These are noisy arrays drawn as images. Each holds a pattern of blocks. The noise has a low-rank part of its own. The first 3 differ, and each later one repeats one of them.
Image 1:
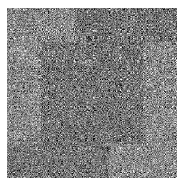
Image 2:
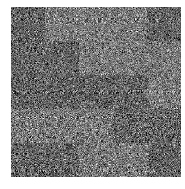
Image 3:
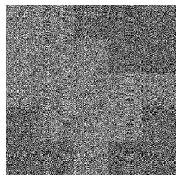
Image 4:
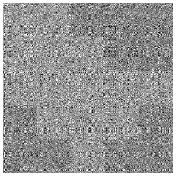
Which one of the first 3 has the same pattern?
3
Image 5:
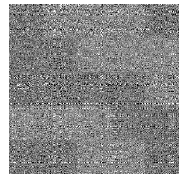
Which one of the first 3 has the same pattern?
2
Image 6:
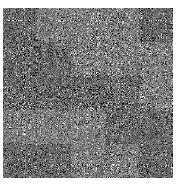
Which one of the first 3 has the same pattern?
2
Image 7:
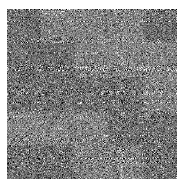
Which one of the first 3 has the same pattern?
2
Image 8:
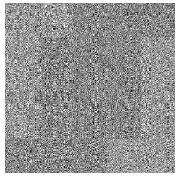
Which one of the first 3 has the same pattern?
1
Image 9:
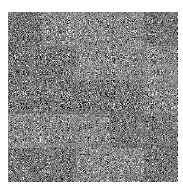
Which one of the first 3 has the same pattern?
2
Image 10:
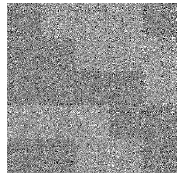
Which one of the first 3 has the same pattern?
2
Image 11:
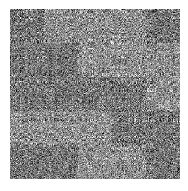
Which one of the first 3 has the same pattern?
2
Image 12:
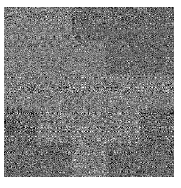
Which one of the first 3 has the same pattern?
3
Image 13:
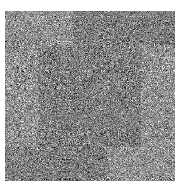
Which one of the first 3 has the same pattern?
1
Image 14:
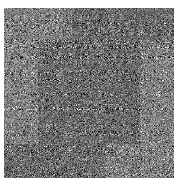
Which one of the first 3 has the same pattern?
1
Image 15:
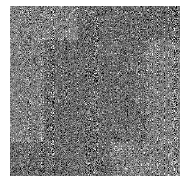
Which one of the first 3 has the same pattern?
1
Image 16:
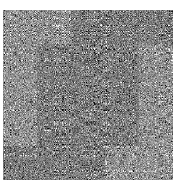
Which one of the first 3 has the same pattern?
1
